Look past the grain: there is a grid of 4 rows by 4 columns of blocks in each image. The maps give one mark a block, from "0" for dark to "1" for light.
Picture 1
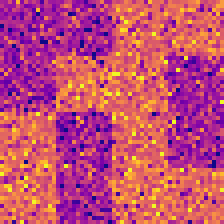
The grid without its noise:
0 0 1 1
0 1 1 0
1 0 1 0
1 0 1 1
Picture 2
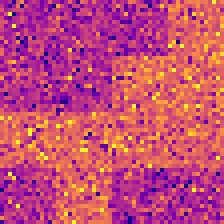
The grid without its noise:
0 0 0 1
0 0 1 1
1 1 1 1
0 1 0 0
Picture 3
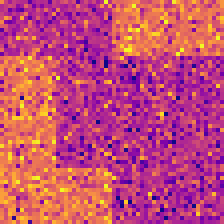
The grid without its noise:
0 0 1 1
1 0 0 0
1 0 0 0
1 1 0 0
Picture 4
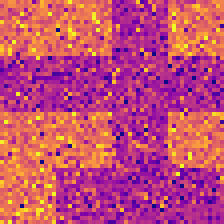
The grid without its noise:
1 1 0 1
0 0 0 0
1 1 0 1
1 0 0 0
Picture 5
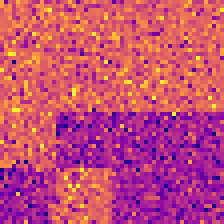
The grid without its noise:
1 1 1 1
1 1 1 1
1 0 0 0
0 1 0 0
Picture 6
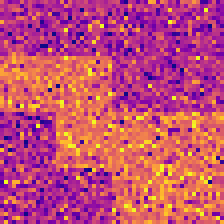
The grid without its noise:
0 0 0 0
1 1 0 0
0 1 1 1
0 0 1 1
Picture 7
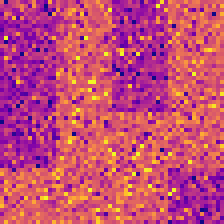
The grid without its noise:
0 1 0 1
0 1 0 1
0 1 1 1
1 1 1 0
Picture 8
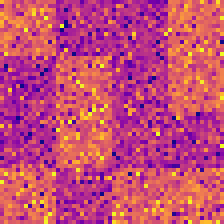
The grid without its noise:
1 0 0 1
0 1 0 1
0 1 0 0
1 0 1 1
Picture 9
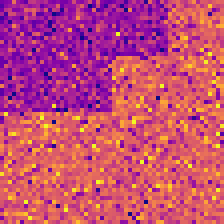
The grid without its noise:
0 0 0 1
0 0 1 1
1 1 1 1
1 1 1 1
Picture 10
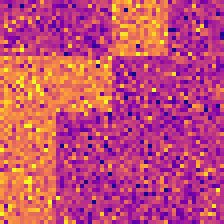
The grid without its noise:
0 0 1 0
1 1 0 0
1 0 0 0
1 0 0 0
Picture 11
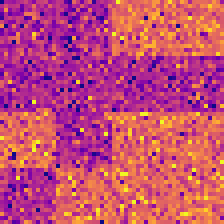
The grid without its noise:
0 0 1 1
0 0 0 0
1 0 1 1
0 1 1 1
